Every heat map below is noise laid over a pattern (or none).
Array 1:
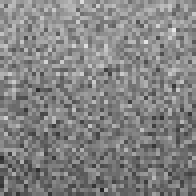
a smooth slope
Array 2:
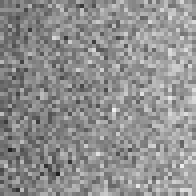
a smooth slope
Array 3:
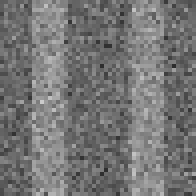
vertical stripes
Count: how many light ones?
2
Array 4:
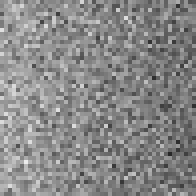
a smooth slope
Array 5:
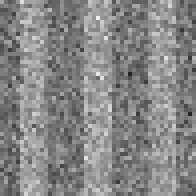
vertical stripes
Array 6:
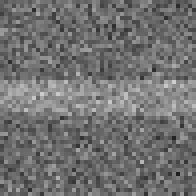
one horizontal stripe
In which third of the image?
middle
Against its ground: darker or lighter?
lighter
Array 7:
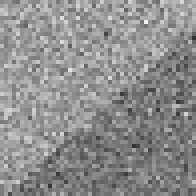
a sharp edge
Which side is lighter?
top left
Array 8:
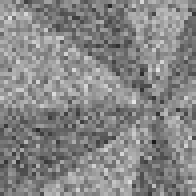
spokes from one point
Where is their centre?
middle right
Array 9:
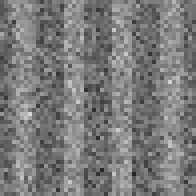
vertical stripes
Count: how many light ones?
4
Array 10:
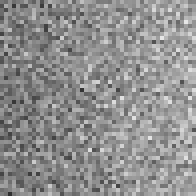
a smooth slope
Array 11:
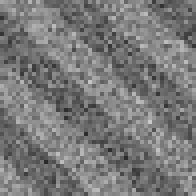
diagonal stripes
